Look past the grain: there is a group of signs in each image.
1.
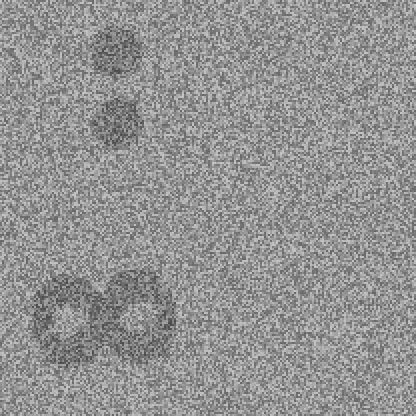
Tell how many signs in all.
2
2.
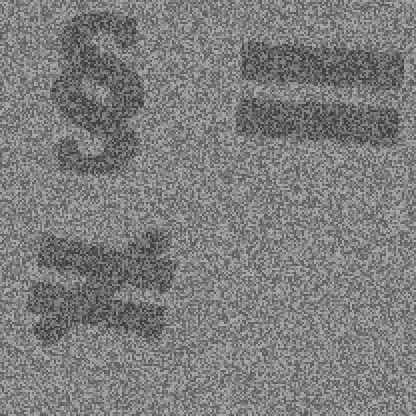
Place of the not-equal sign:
bottom left
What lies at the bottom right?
nothing
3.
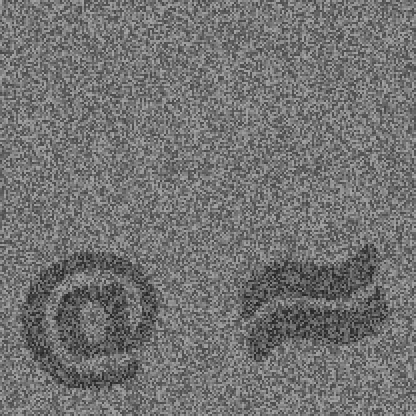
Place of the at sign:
bottom left
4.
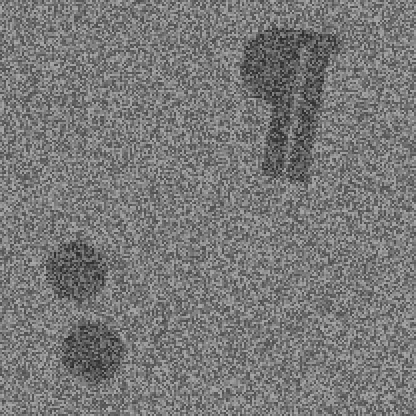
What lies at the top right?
pilcrow
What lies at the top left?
nothing
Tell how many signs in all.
2
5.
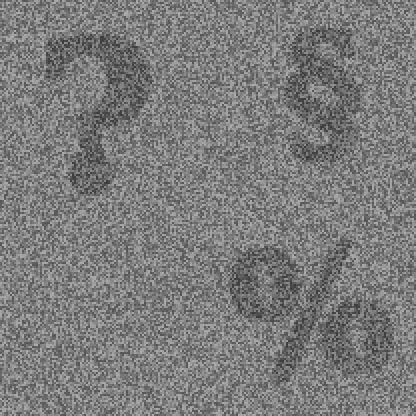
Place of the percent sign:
bottom right
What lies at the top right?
section sign
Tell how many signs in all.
3
